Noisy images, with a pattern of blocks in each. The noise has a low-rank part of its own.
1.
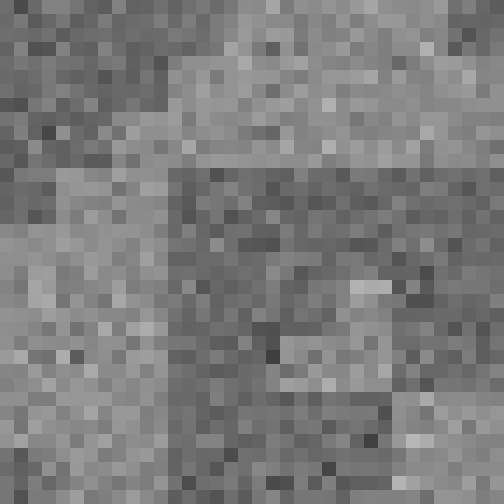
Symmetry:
mirrored about the diagonal from the top left
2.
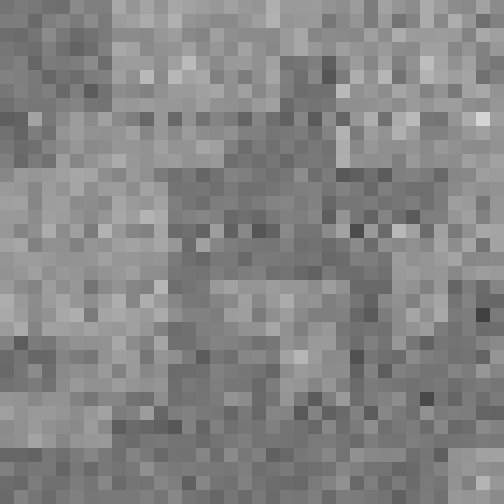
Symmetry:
no symmetry
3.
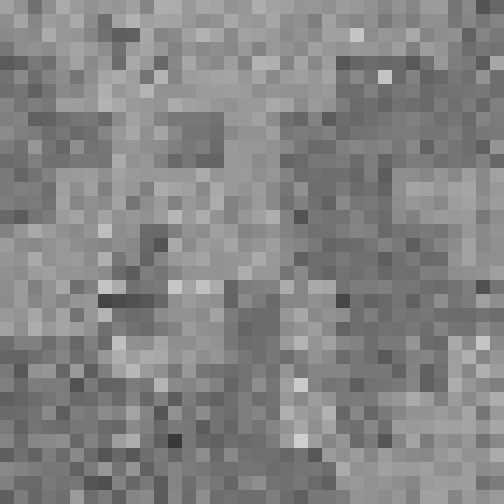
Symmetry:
no symmetry
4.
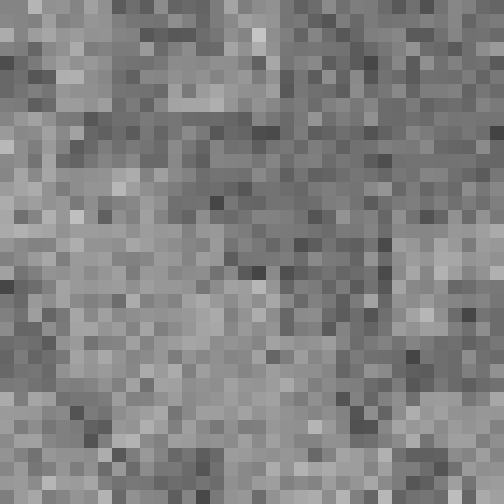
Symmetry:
mirrored about the diagonal from the bottom left
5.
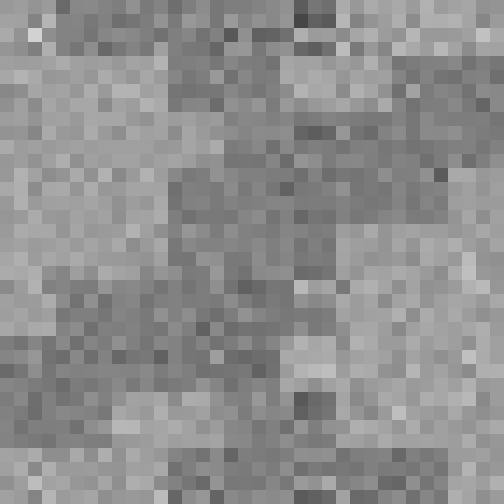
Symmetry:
the same after a half turn
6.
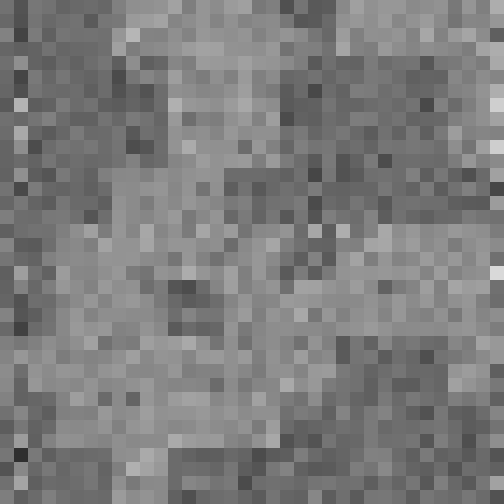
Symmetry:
mirrored about the diagonal from the bottom left
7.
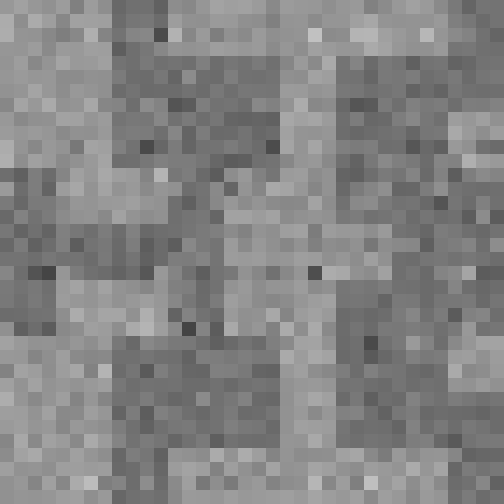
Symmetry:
top and bottom mirror each other
